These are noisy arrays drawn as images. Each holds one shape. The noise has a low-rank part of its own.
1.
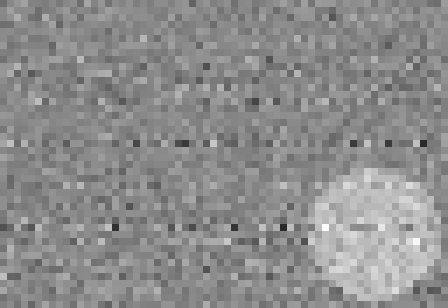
light disc, bottom right
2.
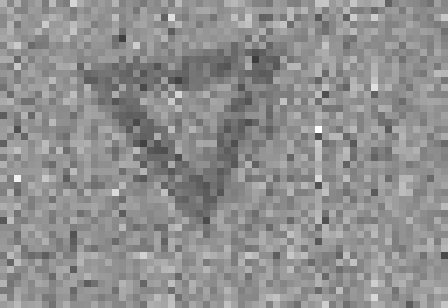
dark triangle frame
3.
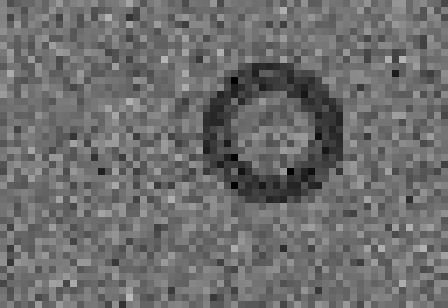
dark ring
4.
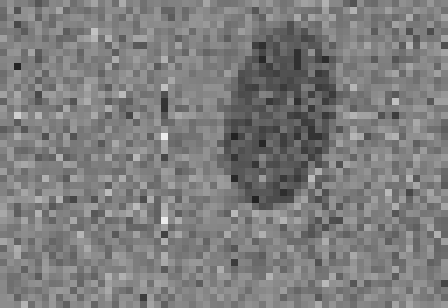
dark ellipse
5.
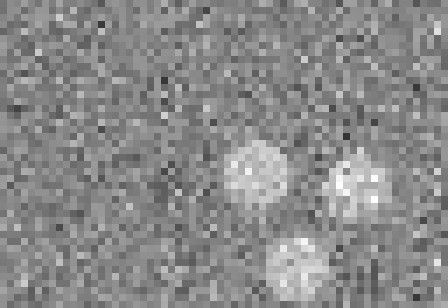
light three dots
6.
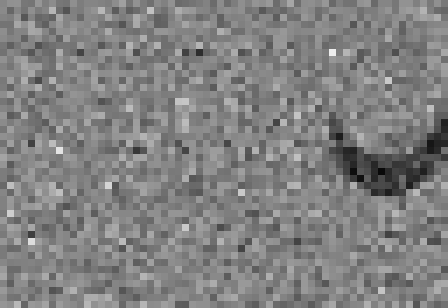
dark crescent, middle right
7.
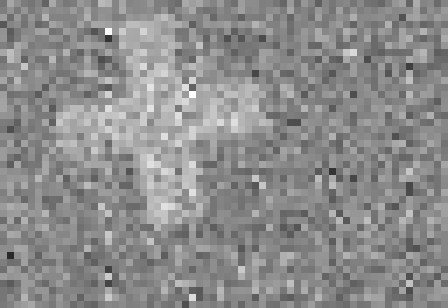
light cross
